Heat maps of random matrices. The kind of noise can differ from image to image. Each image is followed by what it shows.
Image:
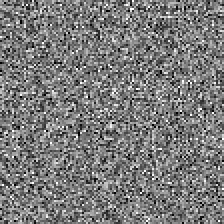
low rank plus noise
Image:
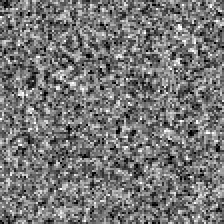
blotchy
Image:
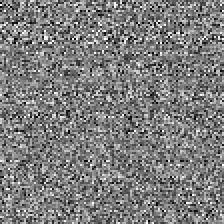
rows of uneven size
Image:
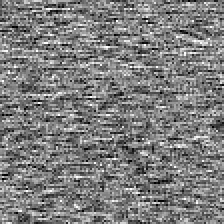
streaked along the rows
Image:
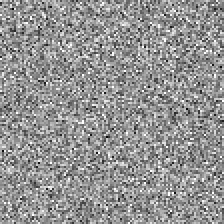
independent entries
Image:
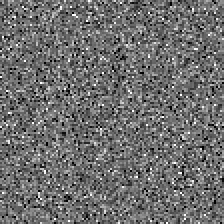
heavy tails
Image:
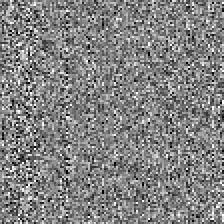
columns of uneven size
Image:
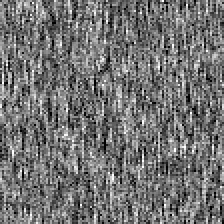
streaked along the columns
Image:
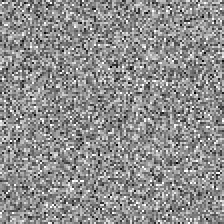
independent entries
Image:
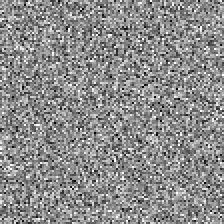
independent entries
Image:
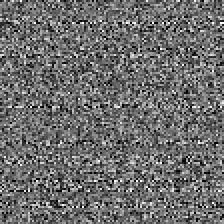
rows of uneven size
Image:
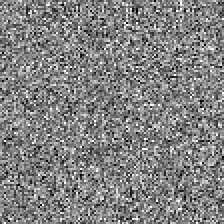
low rank plus noise
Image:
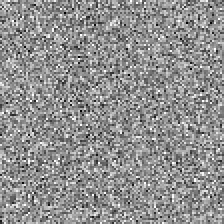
low rank plus noise
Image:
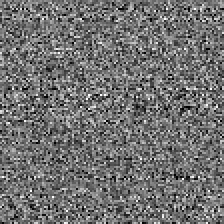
rows of uneven size
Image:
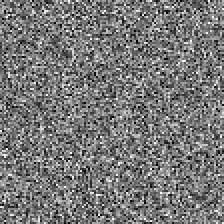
low rank plus noise
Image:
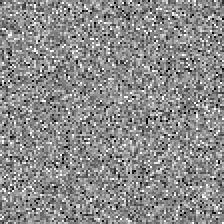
heavy tails
